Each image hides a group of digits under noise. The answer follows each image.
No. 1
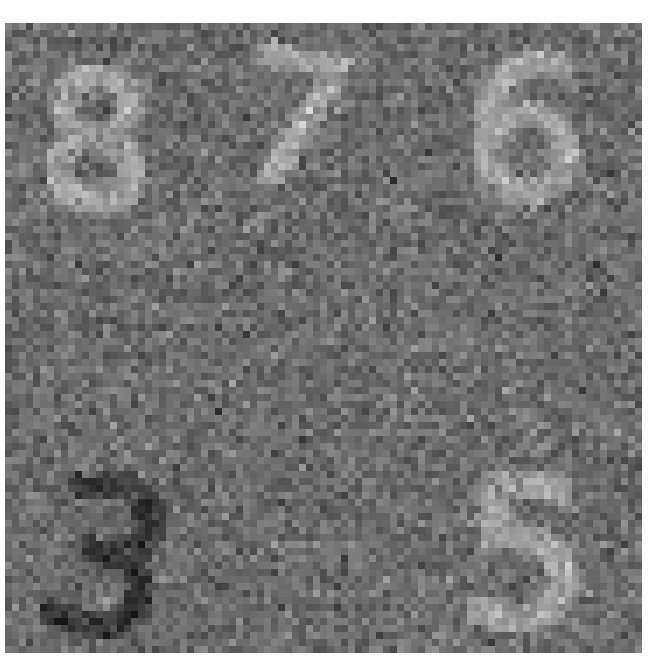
top left: light 8; top middle: light 7; top right: light 6; bottom left: dark 3; bottom right: light 5
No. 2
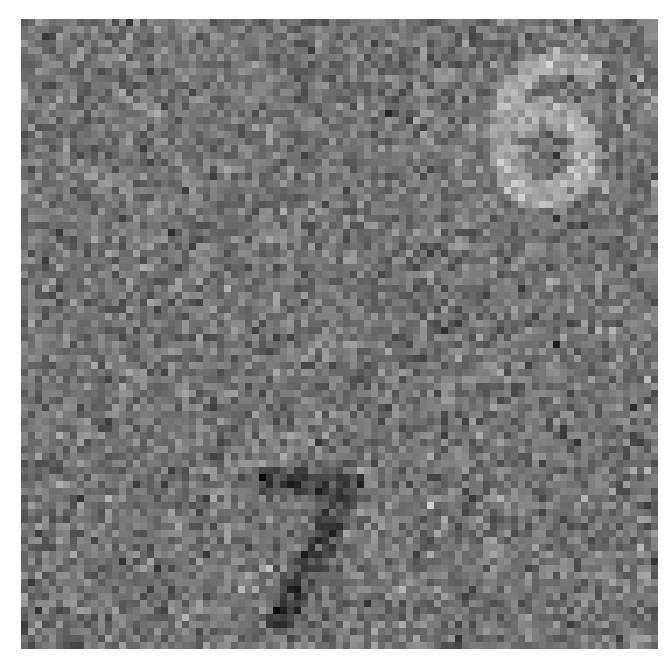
top right: light 6; bottom middle: dark 7
